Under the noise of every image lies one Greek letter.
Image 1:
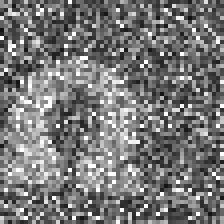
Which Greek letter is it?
omega
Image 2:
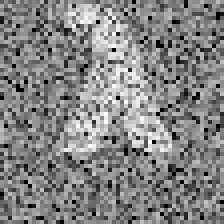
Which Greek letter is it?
lambda
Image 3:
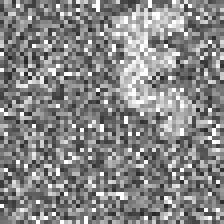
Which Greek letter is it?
xi
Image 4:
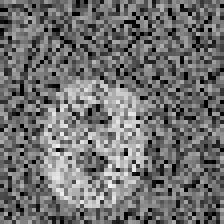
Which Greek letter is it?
theta
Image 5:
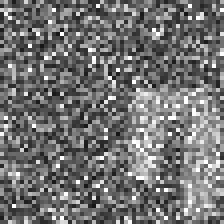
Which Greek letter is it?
eta
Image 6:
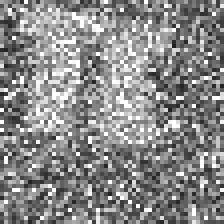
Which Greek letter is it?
pi
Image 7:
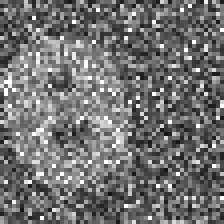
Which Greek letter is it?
theta
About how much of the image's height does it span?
two thirds
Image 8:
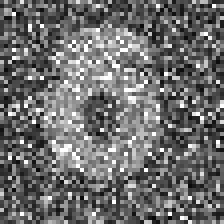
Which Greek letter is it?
delta
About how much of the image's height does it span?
two thirds
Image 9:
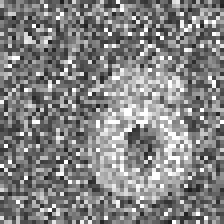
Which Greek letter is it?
delta
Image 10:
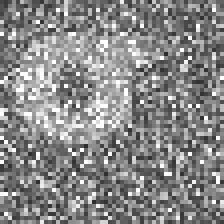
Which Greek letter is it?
sigma
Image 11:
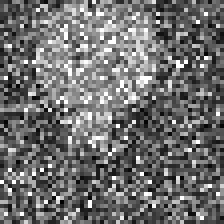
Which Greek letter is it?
phi
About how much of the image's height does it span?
two thirds
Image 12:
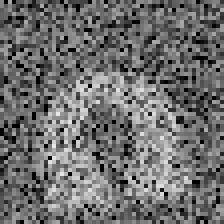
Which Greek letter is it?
omega
